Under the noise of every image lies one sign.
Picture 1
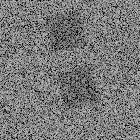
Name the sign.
colon
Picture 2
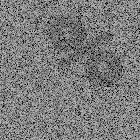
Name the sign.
percent sign
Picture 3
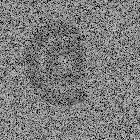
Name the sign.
at sign
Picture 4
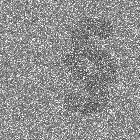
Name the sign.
section sign
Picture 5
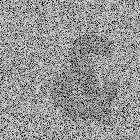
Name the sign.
ampersand
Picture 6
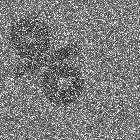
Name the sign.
percent sign
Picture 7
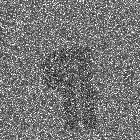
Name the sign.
pilcrow
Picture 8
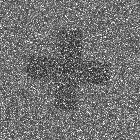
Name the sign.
plus sign
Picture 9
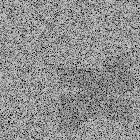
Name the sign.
not-equal sign
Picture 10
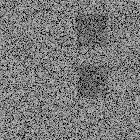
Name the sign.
colon
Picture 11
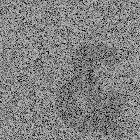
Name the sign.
ampersand
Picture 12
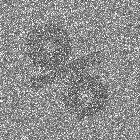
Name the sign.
percent sign
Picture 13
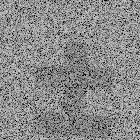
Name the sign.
plus-minus sign
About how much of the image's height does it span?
two thirds
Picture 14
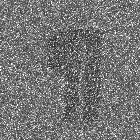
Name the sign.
pilcrow
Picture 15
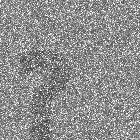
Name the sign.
question mark
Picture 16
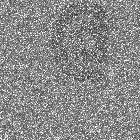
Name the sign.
at sign
